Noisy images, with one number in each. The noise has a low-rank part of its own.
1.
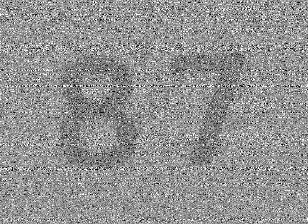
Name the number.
87
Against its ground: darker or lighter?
darker
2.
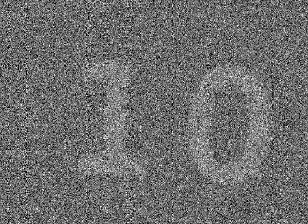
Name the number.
10
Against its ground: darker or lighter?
lighter
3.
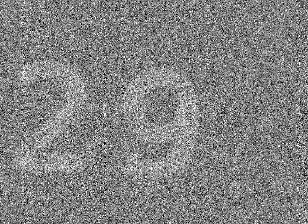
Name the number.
29
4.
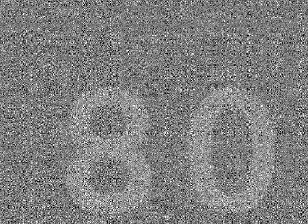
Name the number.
80
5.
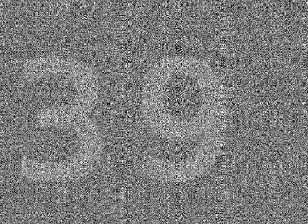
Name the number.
39
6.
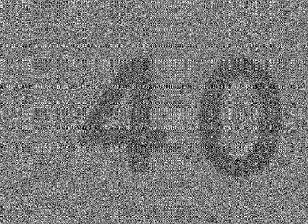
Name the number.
40
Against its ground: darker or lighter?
darker
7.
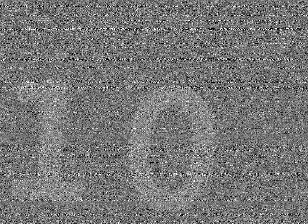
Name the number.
10
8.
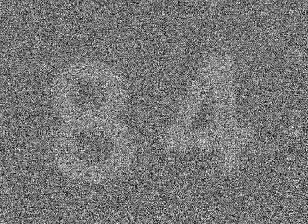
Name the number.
84
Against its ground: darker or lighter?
lighter
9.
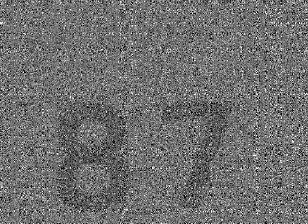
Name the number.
87
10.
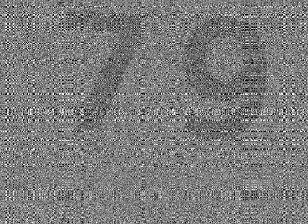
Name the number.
79
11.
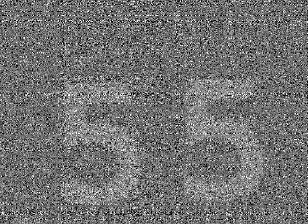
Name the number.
55
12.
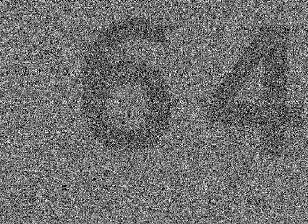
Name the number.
64
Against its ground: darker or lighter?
darker
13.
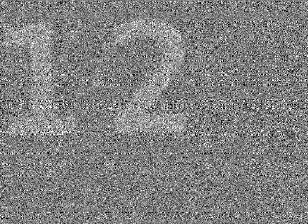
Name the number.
12
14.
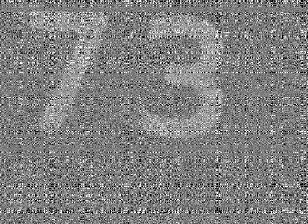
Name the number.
73
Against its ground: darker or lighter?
lighter
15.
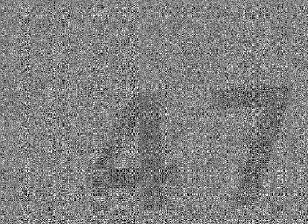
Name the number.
47
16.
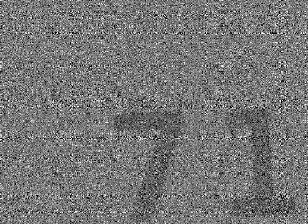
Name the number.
71
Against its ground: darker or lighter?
darker
